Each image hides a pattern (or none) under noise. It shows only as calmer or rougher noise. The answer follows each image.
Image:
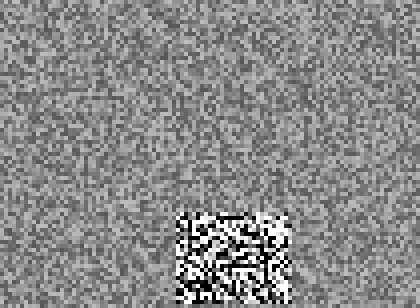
one block
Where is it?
bottom middle
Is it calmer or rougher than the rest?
rougher
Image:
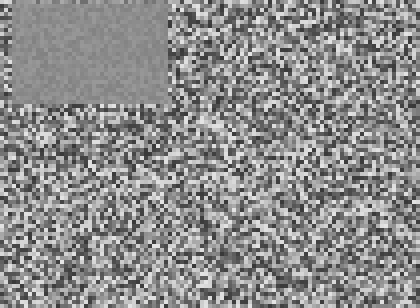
one block
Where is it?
top left
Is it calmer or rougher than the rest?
calmer
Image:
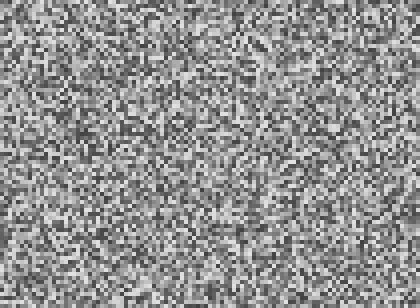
only noise
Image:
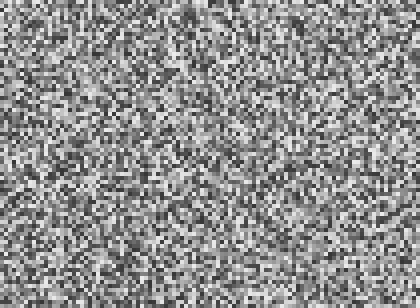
only noise
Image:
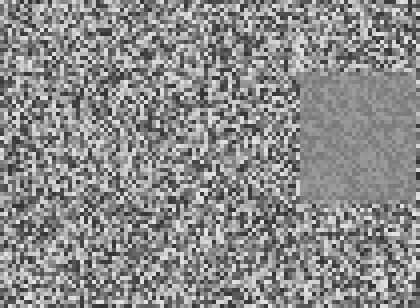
one block
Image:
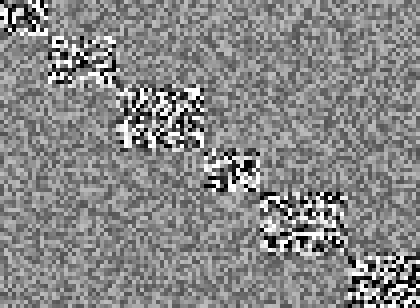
blocks along the diagonal
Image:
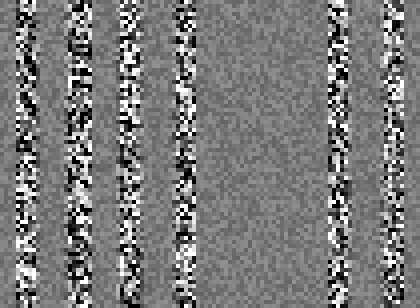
bands of columns
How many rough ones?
6
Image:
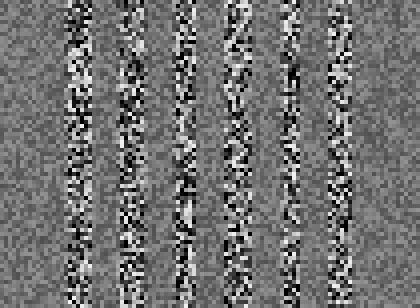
bands of columns
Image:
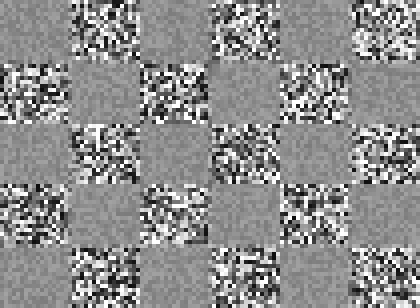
a checkerboard
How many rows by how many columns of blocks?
5 by 6
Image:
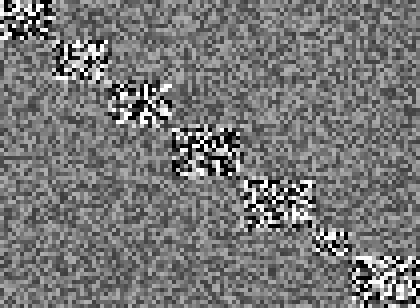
blocks along the diagonal
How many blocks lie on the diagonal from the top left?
7
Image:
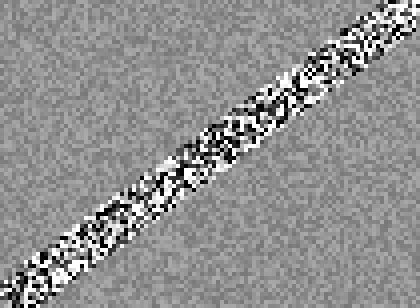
a diagonal band
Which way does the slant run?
bottom left to top right
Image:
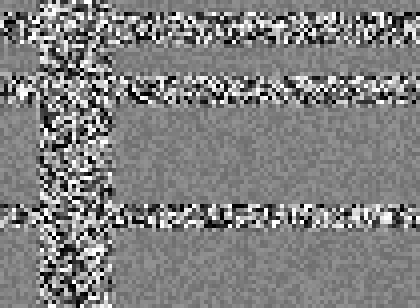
bands of rows crossing bands of columns
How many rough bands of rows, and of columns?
3 and 1
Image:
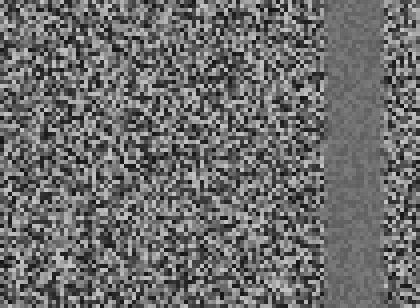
one band of columns
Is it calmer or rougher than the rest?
calmer
